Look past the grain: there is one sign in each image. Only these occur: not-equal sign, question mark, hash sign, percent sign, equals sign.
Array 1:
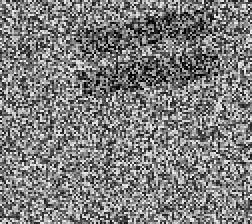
equals sign
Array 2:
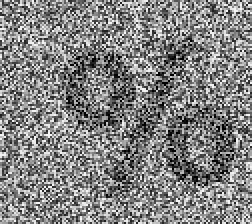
percent sign
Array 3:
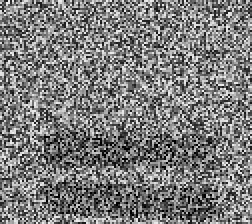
equals sign
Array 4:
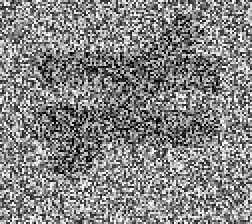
not-equal sign
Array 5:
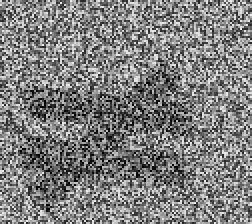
not-equal sign
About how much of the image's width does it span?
two thirds
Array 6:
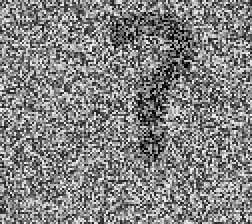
question mark
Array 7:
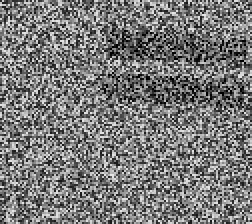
equals sign
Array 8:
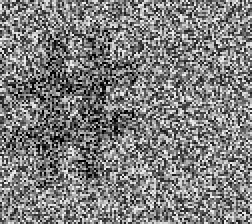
hash sign
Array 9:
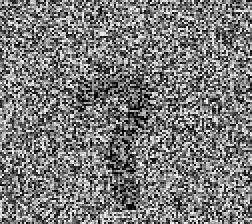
question mark
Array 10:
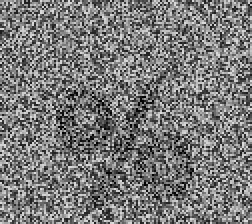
percent sign
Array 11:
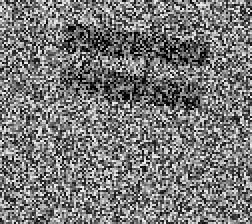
equals sign
